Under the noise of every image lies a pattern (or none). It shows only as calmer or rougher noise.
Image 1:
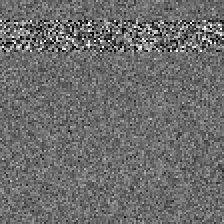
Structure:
one band of rows
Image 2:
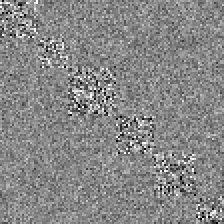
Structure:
blocks along the diagonal
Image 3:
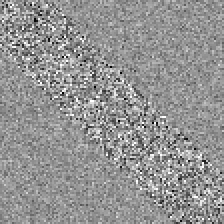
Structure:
a diagonal band
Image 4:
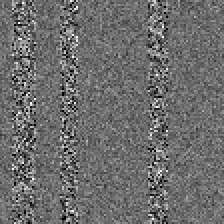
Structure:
bands of columns
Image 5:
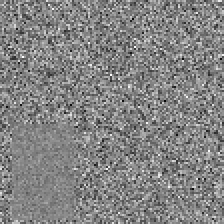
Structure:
one block
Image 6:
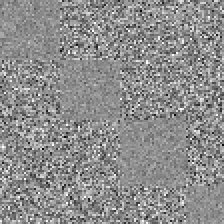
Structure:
blocks along the diagonal
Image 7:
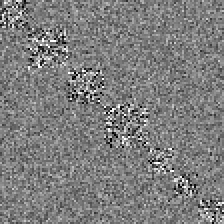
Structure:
blocks along the diagonal
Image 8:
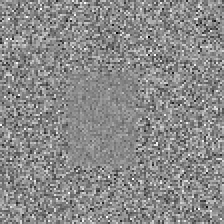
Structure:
one block
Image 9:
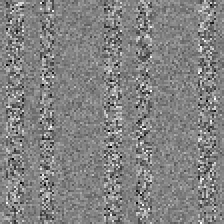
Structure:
bands of columns
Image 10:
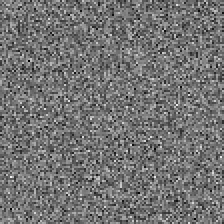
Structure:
only noise
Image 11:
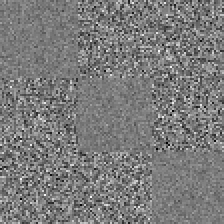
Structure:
blocks along the diagonal
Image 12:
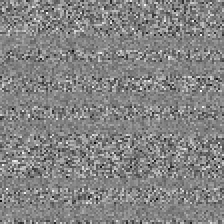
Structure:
bands of rows
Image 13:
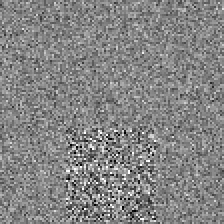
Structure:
one block
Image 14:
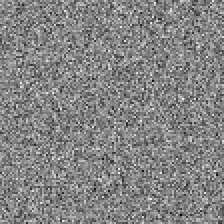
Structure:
only noise
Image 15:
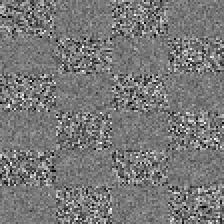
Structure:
a checkerboard
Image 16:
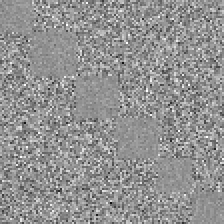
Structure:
blocks along the diagonal
